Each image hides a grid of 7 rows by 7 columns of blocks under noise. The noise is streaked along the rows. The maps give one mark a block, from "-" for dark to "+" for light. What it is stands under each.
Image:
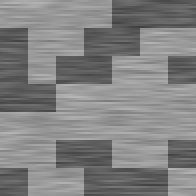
++++---
-++--++
-+--++-
--+++++
+++++++
++--++-
-++---+
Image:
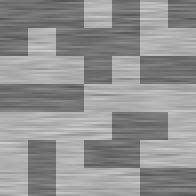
---+-+-
-+---++
+++-+--
---++++
++++--+
+-+--++
+-+++--
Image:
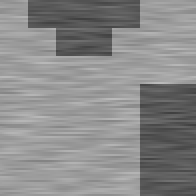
+----++
++--+++
+++++++
+++++--
+++++--
+++++--
+++++--
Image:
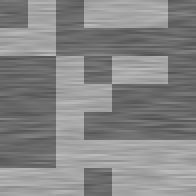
-+-+++-
++-----
--+-++-
--++---
--+----
--+++++
+++-+++
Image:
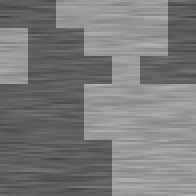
--++++-
+--+++-
+---+--
---++++
---++++
----+++
----+++
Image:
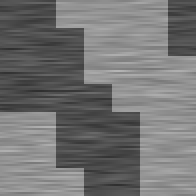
--++++-
---+++-
---++++
----+++
++---++
++---++
+++--++
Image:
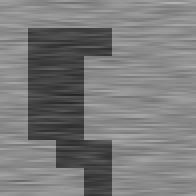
+++++++
+---+++
+--++++
+--++++
+--++++
++--+++
+++-+++
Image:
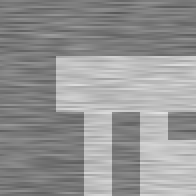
-------
-------
--+++++
--+++++
---+-+-
---+-++
---+-++
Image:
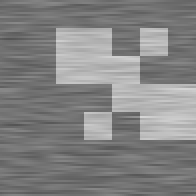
-------
--++-+-
--+++--
----+++
---+-++
-------
-------
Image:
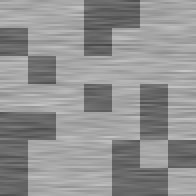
+++--++
-++-+++
+-+++++
+++-+-+
--+++-+
-+++-+-
-+++--+
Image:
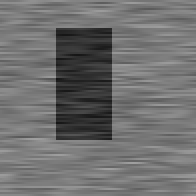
+++++++
++--+++
++--+++
++--+++
++--+++
+++++++
+++++++
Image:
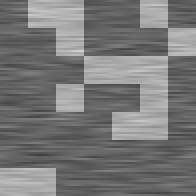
-++--+-
--+---+
---+++-
--+--+-
----++-
-------
++-----
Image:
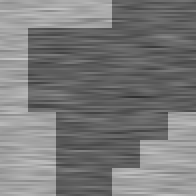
++++---
+------
+------
+------
++----+
++---++
++--+++
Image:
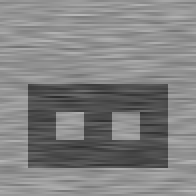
+++++++
+++++++
+++++++
+-----+
+-+-+-+
+-----+
+++++++
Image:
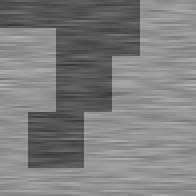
-----++
++---++
++--+++
++--+++
+--++++
+--++++
+++++++
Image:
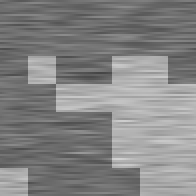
-------
-------
-+--++-
--+++++
----+++
----+++
+----++
